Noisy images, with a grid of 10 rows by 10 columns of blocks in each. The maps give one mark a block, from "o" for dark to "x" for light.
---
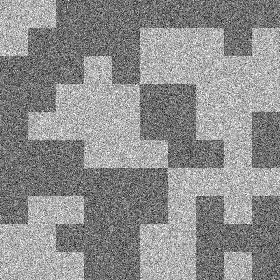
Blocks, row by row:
x x o o o o o o o o
x o o o o x x x o x
o o o x o x x x x x
o o x x x o o x x x
o x x x x o o x x o
o o o x x x o o x o
o o o o o o x x x x
o x x o o o x o x o
x x o o o x x o o o
x x x o o x x o x o
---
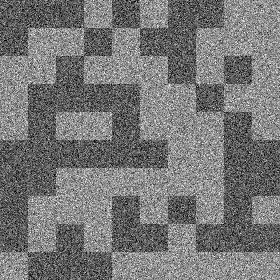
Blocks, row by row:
o o o x o x o o x x
o x x o x o o x x x
x x o x x x o x o x
x o o o o x x o x x
x o x x o x x x o x
o o o o o o x x o o
o o x x x x x x o o
o x x x o x o x o x
o x o x o o x o o o
x o o o x x x x x x
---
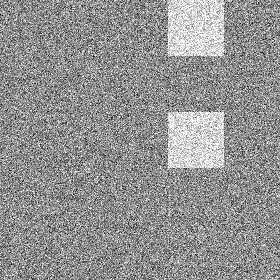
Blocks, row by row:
o o o o o o x x o o
o o o o o o x x o o
o o o o o o o o o o
o o o o o o o o o o
o o o o o o x x o o
o o o o o o x x o o
o o o o o o o o o o
o o o o o o o o o o
o o o o o o o o o o
o o o o o o o o o o
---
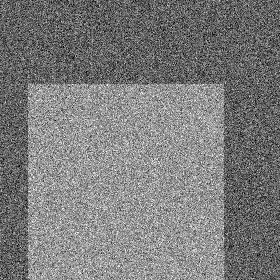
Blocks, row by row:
o o o o o o o o o o
o o o o o o o o o o
o o o o o o o o o o
o x x x x x x x o o
o x x x x x x x o o
o x x x x x x x o o
o x x x x x x x o o
o x x x x x x x o o
o x x x x x x x o o
o x x x x x x x o o
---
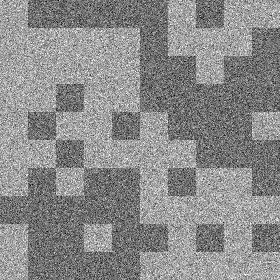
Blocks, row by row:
x o o o o o x o x x
x x x x x o x x x o
x x x x x o o x o o
x x o x x o o o o o
x o x x o x o o o x
x x o x x x x o o o
x o x o o x o x x o
o o o o o x x x x x
x o o x o o x o x o
x o o o o x x x x x
